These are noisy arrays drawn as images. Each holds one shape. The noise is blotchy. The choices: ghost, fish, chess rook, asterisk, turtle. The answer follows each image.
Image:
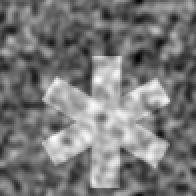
asterisk
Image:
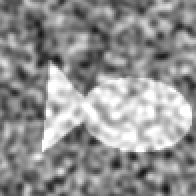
fish
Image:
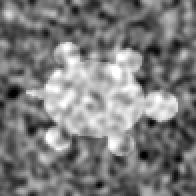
turtle
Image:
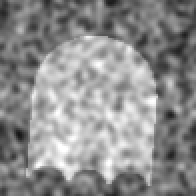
ghost
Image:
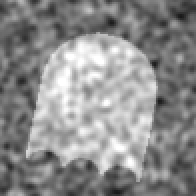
ghost
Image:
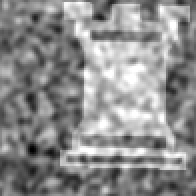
chess rook
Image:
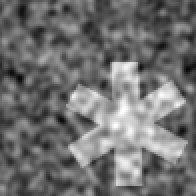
asterisk
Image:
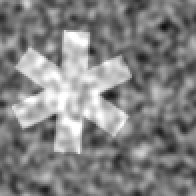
asterisk
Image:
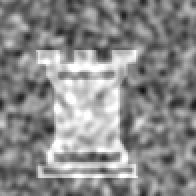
chess rook
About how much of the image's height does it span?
two thirds
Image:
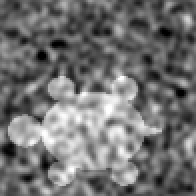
turtle
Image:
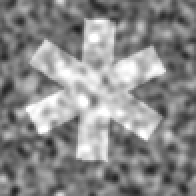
asterisk
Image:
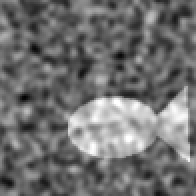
fish
